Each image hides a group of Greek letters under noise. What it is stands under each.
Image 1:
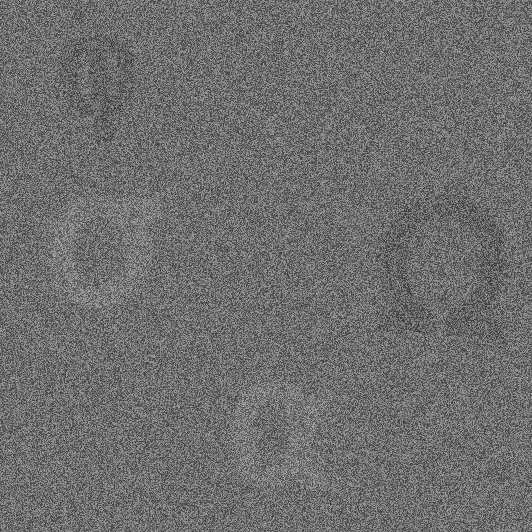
top left: dark phi; middle left: light sigma; middle right: dark omega; bottom middle: light alpha
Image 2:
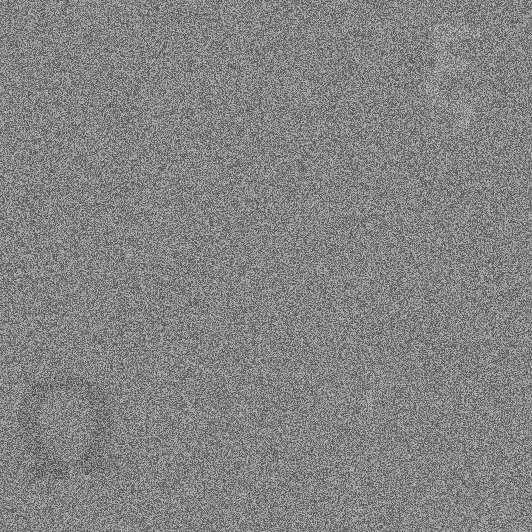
top right: light xi; bottom left: dark omega
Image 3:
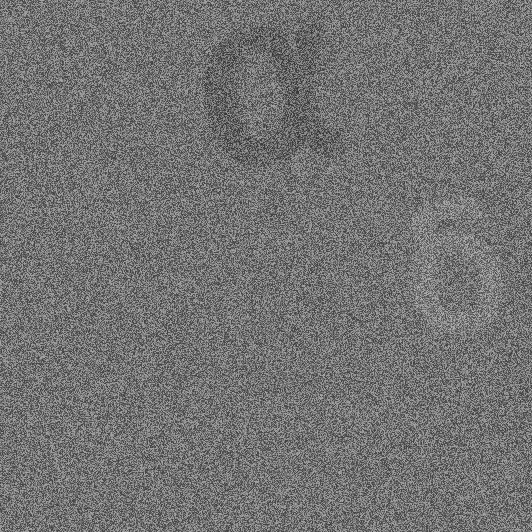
top middle: dark alpha; middle right: light delta
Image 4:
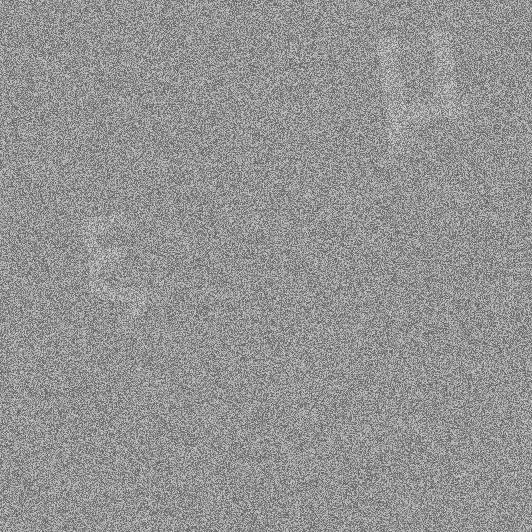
top right: light mu; middle left: light xi
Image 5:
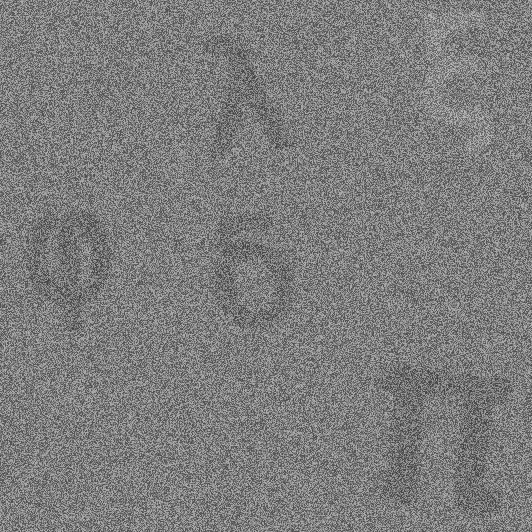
top middle: dark lambda; top right: light xi; middle left: dark phi; centre: dark delta; bottom right: dark pi
